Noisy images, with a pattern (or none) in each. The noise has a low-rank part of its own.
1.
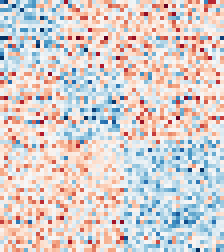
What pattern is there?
blocks along the diagonal
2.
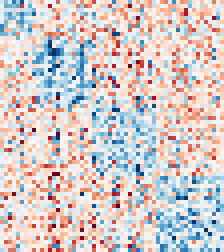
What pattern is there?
blocks along the diagonal
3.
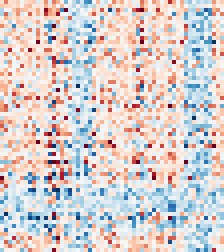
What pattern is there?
bands of rows crossing bands of columns
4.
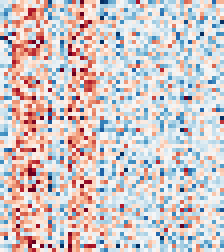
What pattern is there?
bands of columns
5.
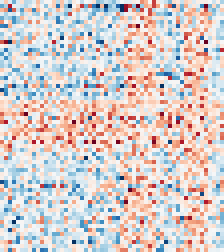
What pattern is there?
bands of rows crossing bands of columns
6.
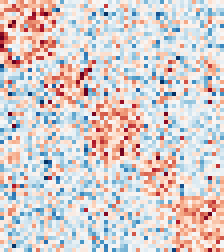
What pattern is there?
blocks along the diagonal
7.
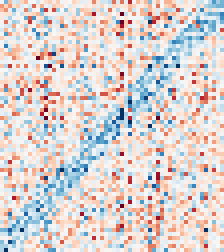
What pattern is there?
a diagonal band
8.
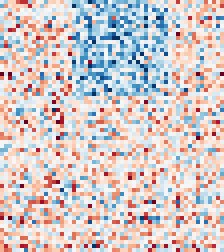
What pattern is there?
one block
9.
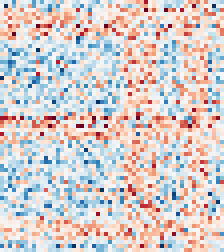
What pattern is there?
bands of rows crossing bands of columns
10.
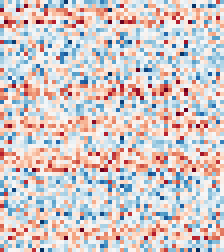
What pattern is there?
bands of rows
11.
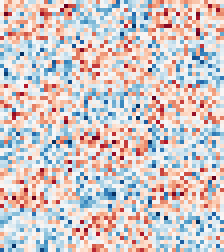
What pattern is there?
a checkerboard
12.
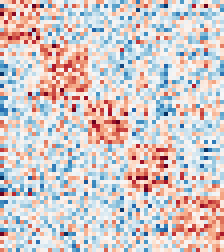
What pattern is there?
blocks along the diagonal
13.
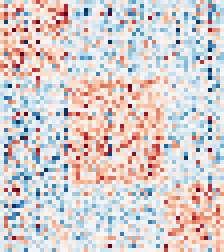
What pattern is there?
blocks along the diagonal
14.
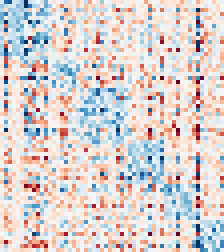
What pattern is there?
blocks along the diagonal
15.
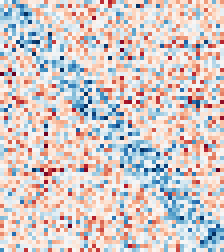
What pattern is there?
a diagonal band
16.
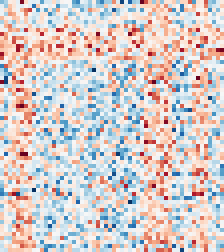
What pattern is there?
bands of rows crossing bands of columns
